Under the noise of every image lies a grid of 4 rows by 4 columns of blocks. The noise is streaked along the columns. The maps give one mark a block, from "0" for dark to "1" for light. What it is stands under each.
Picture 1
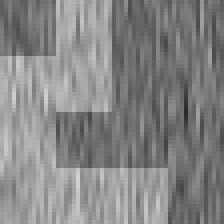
0100
1100
1000
1110
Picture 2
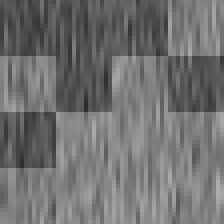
0001
1010
0111
1111
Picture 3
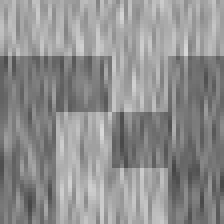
1111
0010
0100
0110
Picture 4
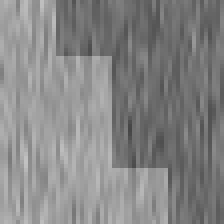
1000
1100
1100
1110
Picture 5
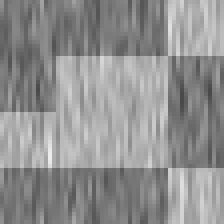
0001
0110
1110
0001
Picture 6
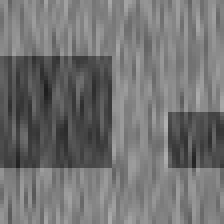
1111
0011
0010
1111
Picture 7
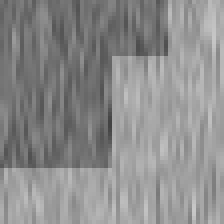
0001
0011
0011
1111
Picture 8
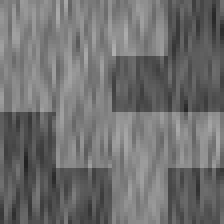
1110
1100
0111
0010
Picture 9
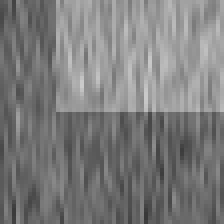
0111
0111
0000
0000
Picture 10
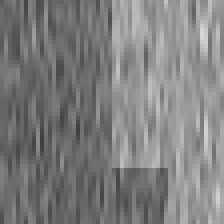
0011
0011
0011
0001
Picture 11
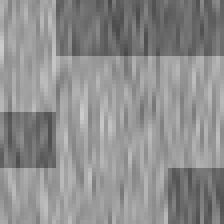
1000
1111
0111
1110
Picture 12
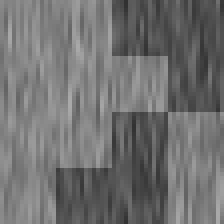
1100
1110
1101
1001
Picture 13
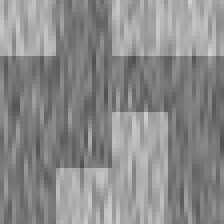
1011
0000
0010
0110
